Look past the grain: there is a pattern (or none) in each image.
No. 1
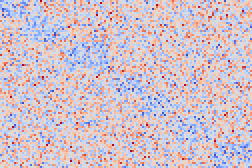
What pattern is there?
blocks along the diagonal
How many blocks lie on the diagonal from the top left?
7
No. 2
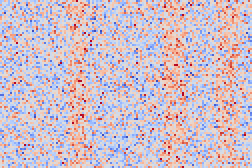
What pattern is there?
bands of columns
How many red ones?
3
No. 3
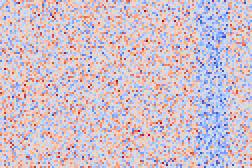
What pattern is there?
one band of columns
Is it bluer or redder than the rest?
bluer
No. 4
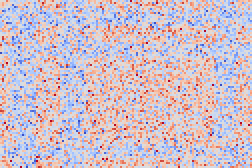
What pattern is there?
bands of rows crossing bands of columns
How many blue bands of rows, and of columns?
3 and 3
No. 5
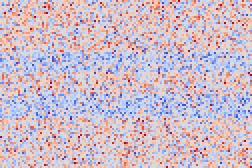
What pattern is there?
bands of rows
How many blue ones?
2
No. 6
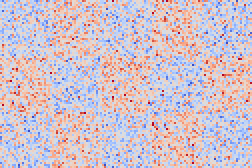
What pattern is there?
a checkerboard
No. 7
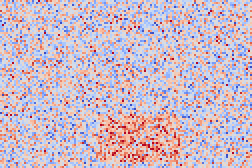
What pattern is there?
one block
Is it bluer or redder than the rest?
redder
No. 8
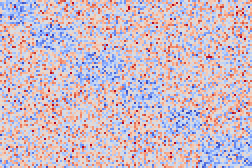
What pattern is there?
blocks along the diagonal
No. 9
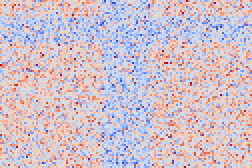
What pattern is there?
bands of rows crossing bands of columns
